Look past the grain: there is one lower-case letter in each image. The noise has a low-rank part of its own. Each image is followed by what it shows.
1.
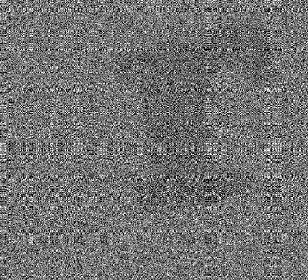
dark r
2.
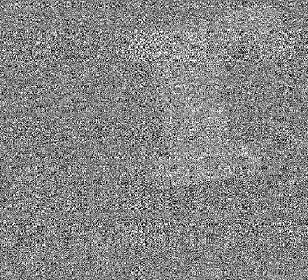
light r
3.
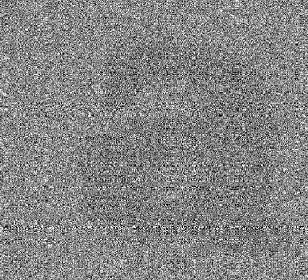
dark a
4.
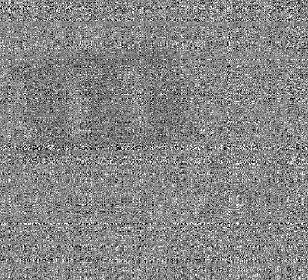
dark m
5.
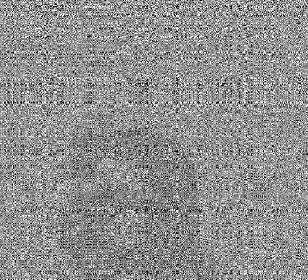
dark a
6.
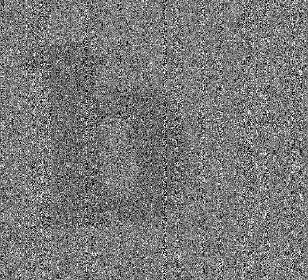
dark b
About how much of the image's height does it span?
two thirds
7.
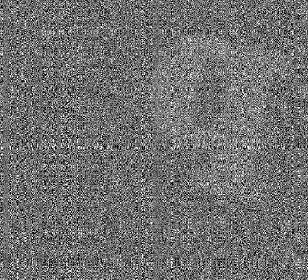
light q
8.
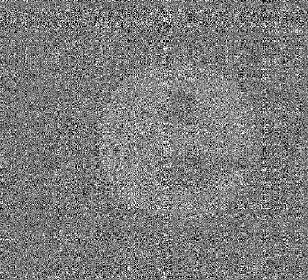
light e
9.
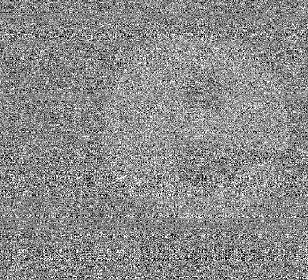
light e
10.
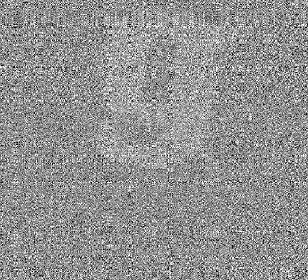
light g
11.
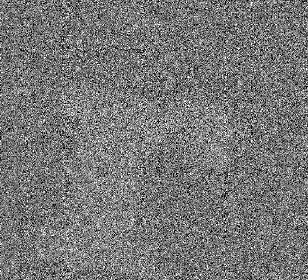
light r
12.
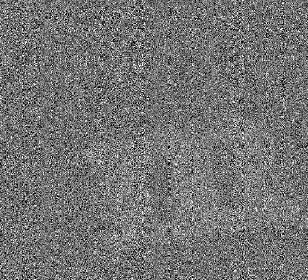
light m
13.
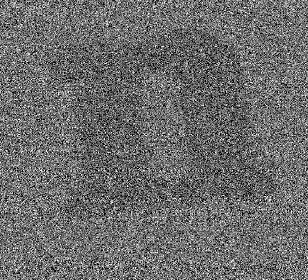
dark n
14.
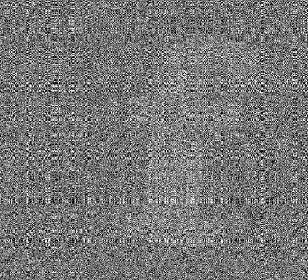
light f
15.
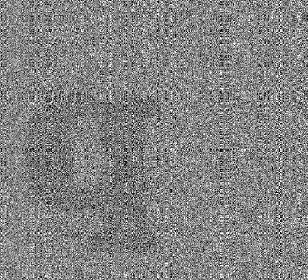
dark q
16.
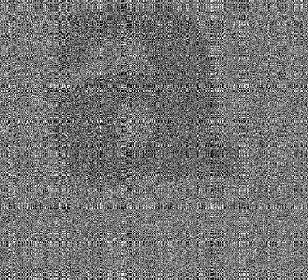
dark a
